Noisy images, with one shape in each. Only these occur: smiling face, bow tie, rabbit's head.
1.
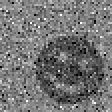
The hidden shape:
smiling face
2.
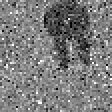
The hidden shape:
rabbit's head
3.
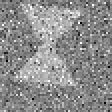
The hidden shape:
bow tie
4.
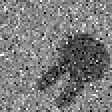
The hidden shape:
rabbit's head
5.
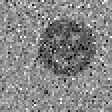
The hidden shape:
smiling face
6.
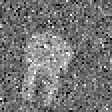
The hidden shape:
rabbit's head
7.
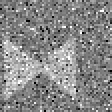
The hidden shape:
bow tie
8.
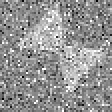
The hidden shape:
bow tie
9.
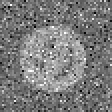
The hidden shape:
smiling face
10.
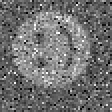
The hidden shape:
smiling face
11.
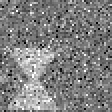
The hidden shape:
bow tie
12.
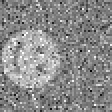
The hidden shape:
smiling face
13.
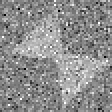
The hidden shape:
bow tie
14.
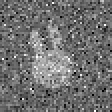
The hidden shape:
rabbit's head
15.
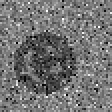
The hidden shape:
smiling face
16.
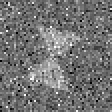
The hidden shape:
bow tie
